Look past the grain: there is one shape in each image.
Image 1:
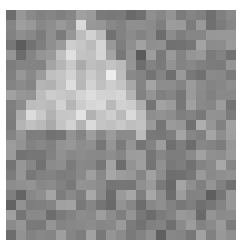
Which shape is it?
triangle
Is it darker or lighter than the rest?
lighter
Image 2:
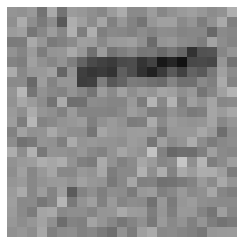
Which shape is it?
bar
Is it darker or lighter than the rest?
darker
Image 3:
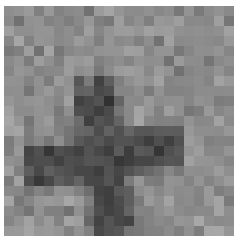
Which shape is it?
cross
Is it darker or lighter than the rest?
darker
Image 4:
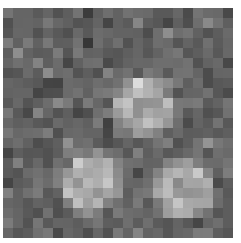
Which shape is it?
three dots
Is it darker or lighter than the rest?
lighter
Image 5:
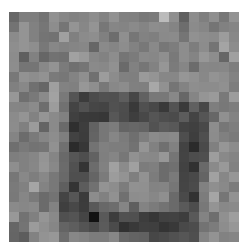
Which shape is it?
square frame
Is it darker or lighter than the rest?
darker
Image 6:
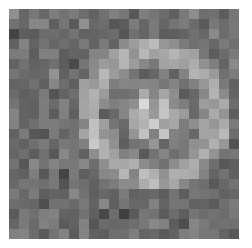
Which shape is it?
bullseye
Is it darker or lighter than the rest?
lighter
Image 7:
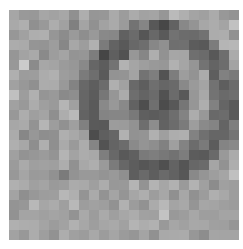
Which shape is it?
bullseye
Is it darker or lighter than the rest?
darker
